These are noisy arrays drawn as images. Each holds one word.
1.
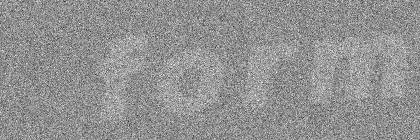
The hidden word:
form
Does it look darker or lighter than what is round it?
lighter
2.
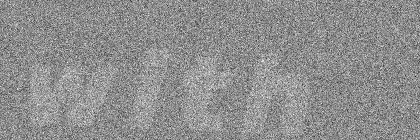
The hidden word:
with
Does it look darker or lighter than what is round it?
lighter
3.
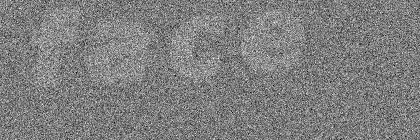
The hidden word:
face
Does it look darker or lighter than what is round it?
lighter
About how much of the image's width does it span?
two thirds
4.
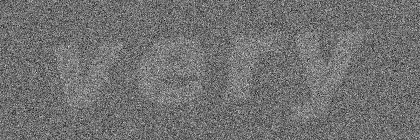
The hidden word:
very
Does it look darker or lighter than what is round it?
lighter
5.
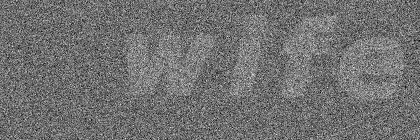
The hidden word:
wife
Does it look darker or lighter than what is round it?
lighter
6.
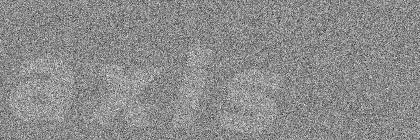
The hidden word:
axis
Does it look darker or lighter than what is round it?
lighter
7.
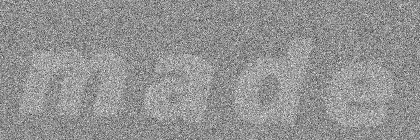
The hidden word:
made
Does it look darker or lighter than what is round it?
lighter
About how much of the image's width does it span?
nearly all
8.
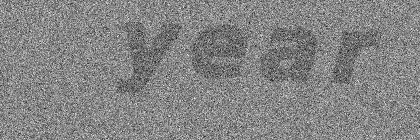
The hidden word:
year
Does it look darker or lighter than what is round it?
darker
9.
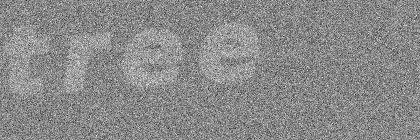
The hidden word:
tree
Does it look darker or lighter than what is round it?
lighter
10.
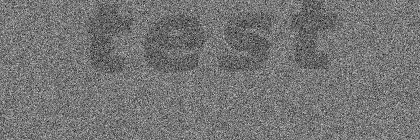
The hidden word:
test
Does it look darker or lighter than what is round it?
darker
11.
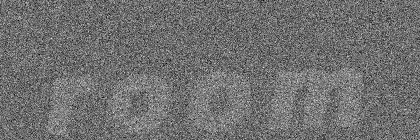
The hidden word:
room
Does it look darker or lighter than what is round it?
lighter
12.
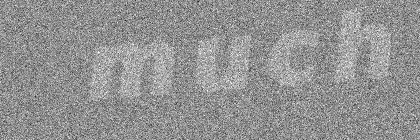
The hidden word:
much
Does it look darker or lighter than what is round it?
lighter
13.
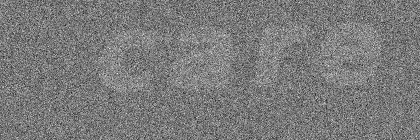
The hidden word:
care
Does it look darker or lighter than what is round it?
lighter
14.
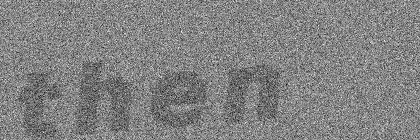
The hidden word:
then
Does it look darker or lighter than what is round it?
darker
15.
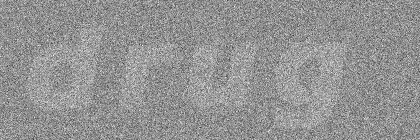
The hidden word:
drug
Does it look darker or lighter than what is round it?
lighter
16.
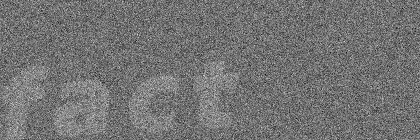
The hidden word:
fact
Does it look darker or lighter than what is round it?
lighter
